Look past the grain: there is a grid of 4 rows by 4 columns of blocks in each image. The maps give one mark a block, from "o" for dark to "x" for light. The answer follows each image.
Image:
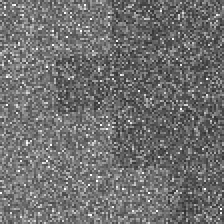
x x o o
x o o o
x x o o
x x x o
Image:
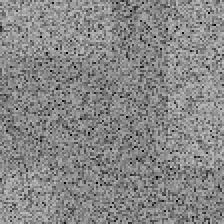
x x o x
o o o x
o o o x
x o o o
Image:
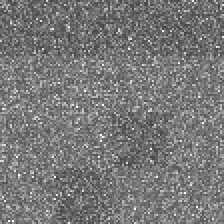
o o o o
x x x x
x x o x
x o x x
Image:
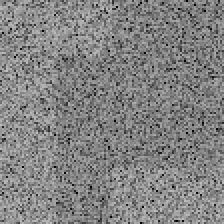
x x o o
x o o o
x o o o
x o x x
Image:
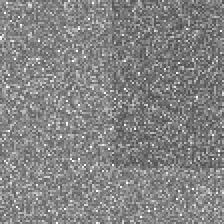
x x o o
x x o o
x x o o
x x x x
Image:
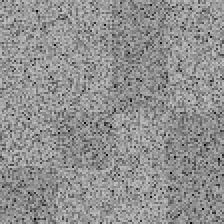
x x o x
x x o x
x o x o
o x x o
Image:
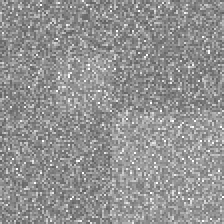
o o o o
o x o o
o o x x
o o x x
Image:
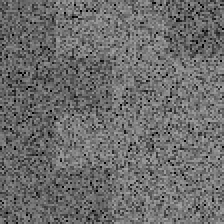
o x x o
o o x x
o x x x
o o x x
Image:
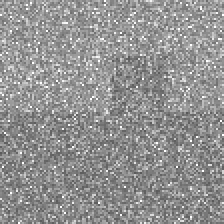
x x x x
x x o x
o o o o
o o o o
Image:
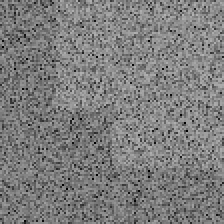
o x x x
o x x x
o o x x
o o o o
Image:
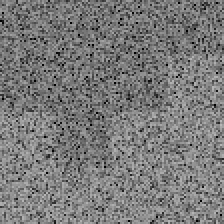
o o o o
o o o x
x o x x
x x x x
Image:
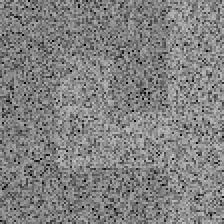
o o o x
o x o x
o x x x
o o o x
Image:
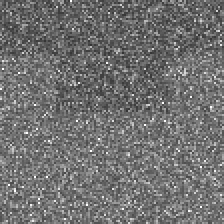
o o o o
x o o x
x x x x
x x x x
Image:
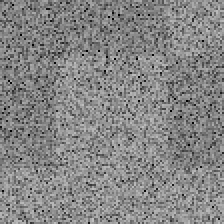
o o o x
o x x o
o x x o
x x x x
